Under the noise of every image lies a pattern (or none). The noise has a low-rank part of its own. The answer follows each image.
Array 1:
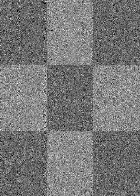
a checkerboard
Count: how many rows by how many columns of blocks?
3 by 3
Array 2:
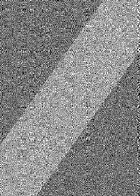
a diagonal band
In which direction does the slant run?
bottom left to top right
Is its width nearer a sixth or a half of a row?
a half
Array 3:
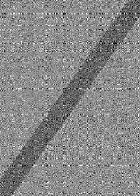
a diagonal band
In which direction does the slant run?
bottom left to top right
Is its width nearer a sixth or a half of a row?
a sixth
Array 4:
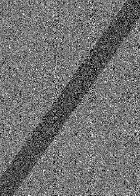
a diagonal band
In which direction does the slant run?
bottom left to top right
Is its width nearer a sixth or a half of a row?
a sixth
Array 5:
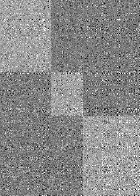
blocks along the diagonal
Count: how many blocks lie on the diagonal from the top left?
3
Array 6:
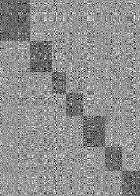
blocks along the diagonal
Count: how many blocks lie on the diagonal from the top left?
7
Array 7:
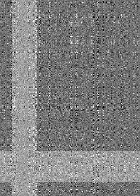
bands of rows crossing bands of columns
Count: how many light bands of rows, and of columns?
1 and 1
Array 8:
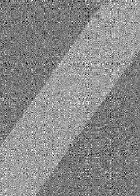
a diagonal band
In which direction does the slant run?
bottom left to top right
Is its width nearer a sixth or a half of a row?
a half
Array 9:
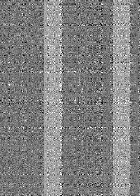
bands of columns
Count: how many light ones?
2
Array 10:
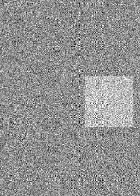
one block
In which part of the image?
middle right
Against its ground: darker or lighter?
lighter
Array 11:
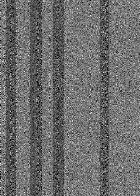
bands of columns
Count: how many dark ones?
4
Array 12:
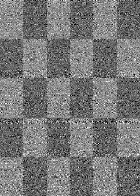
a checkerboard
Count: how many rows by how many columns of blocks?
5 by 6
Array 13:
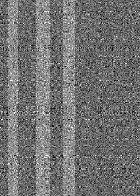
bands of columns
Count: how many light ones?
3
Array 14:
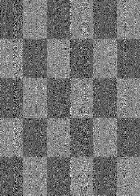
a checkerboard
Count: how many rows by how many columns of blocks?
5 by 6
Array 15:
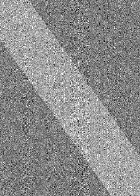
a diagonal band
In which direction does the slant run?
top left to bottom right
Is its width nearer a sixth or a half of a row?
a half
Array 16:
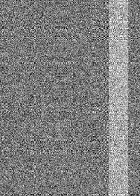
one band of columns
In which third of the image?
right
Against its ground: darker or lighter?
lighter
